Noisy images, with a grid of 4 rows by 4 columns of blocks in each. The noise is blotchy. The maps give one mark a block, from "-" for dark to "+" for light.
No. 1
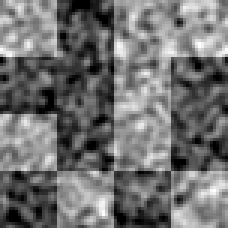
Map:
+ - + +
- - + -
+ - + -
- + - +
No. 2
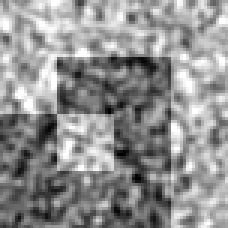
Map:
+ + + +
+ - - +
- + - +
- - - +
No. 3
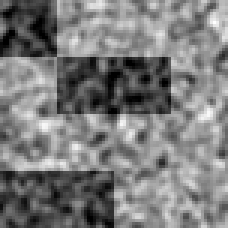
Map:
- + + +
+ - - +
+ + + +
- - + +
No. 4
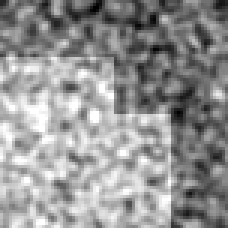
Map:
- - - -
+ + - -
+ + + -
+ + + -
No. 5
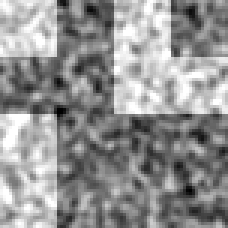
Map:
+ - + -
- - + +
+ - - -
+ - - -
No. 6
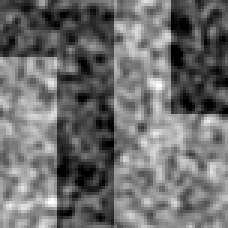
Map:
- - + -
+ - + -
+ - + +
+ - + +
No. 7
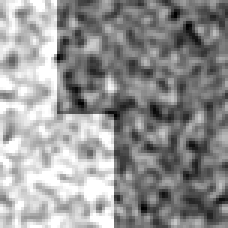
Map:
+ - - -
+ - - -
+ + - -
+ + - -
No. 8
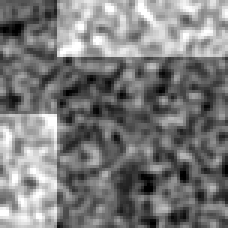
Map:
- + + +
- - - -
+ - - -
+ - - -
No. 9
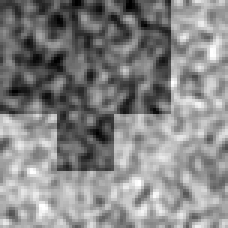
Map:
- - - +
- - - +
+ - + +
+ + + +
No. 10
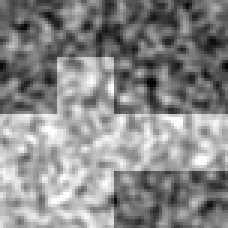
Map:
- - - -
- + - -
+ + + +
+ + - -
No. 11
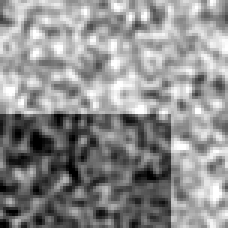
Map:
+ + + +
+ + + +
- - - +
- - - +
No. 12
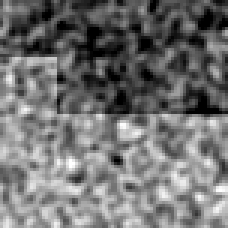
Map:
- - - -
+ - - -
+ + + +
+ + + +
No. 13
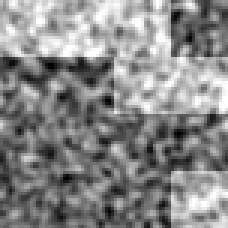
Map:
+ + + -
- - + +
- - - -
- - - +
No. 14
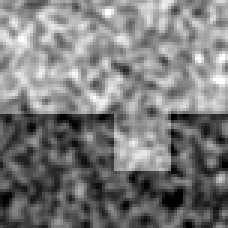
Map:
+ + + +
+ + + +
- - + -
- - - -
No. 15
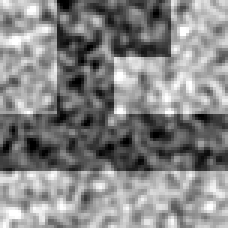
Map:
+ - - +
+ - + +
- - - -
+ + + +
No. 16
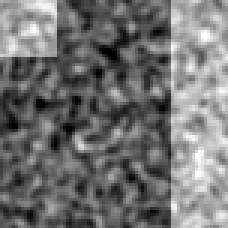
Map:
+ - - +
- - - +
- - - +
- - - +
